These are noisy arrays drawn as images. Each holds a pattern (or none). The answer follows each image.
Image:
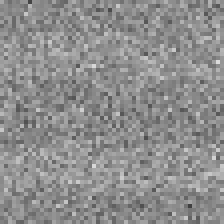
horizontal stripes
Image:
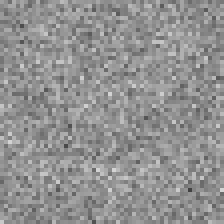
rings round one point
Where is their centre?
top middle
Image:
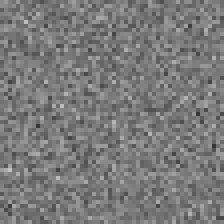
only noise
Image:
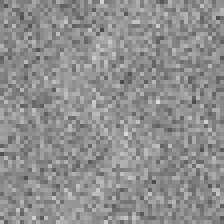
a wavy band
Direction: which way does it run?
top to bottom
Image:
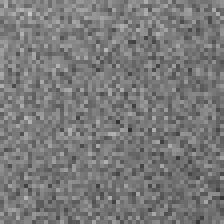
a smooth slope
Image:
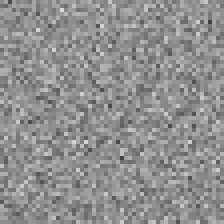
only noise
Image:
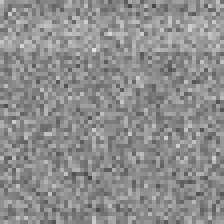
one horizontal stripe
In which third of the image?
top
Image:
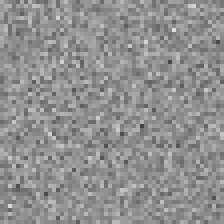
only noise
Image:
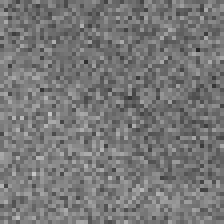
a sharp edge
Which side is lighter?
bottom left
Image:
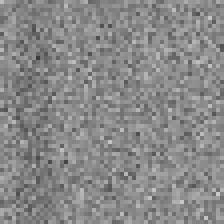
one vertical stripe
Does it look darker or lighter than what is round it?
darker
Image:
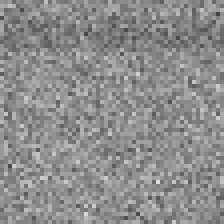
one horizontal stripe
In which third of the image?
top
